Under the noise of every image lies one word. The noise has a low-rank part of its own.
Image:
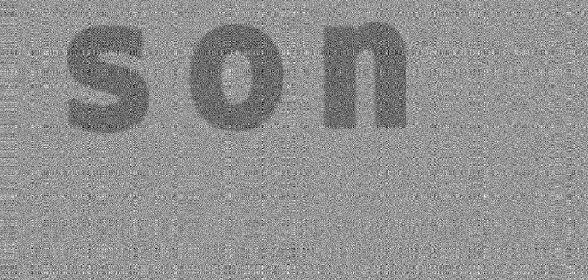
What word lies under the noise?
son
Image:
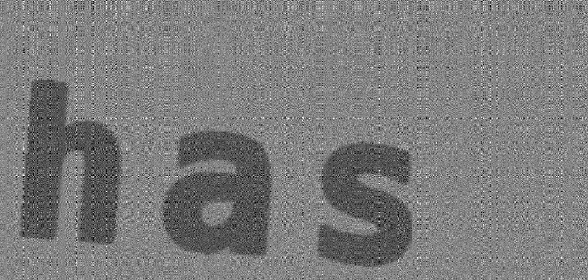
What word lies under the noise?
has
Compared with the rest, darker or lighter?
darker
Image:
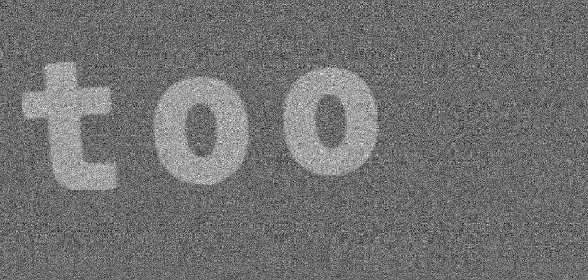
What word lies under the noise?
too
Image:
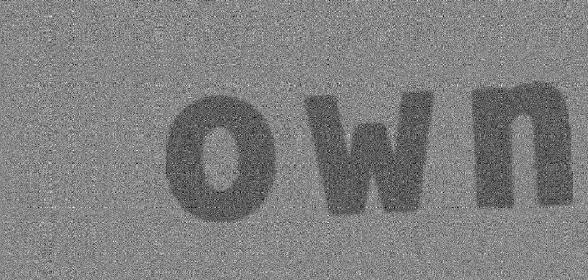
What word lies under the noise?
own
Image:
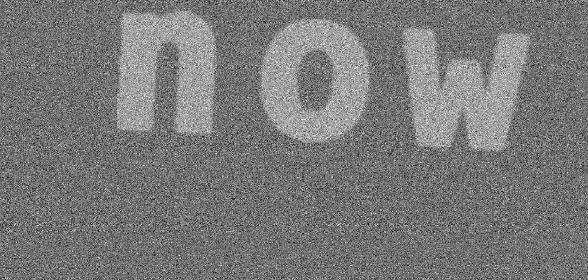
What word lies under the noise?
now
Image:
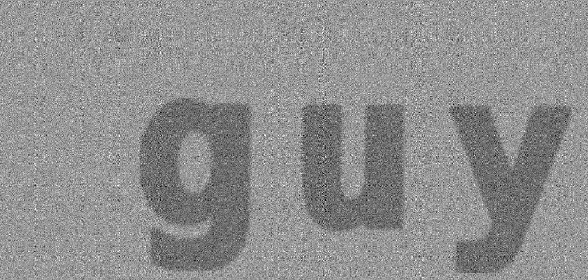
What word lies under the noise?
guy
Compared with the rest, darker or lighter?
darker
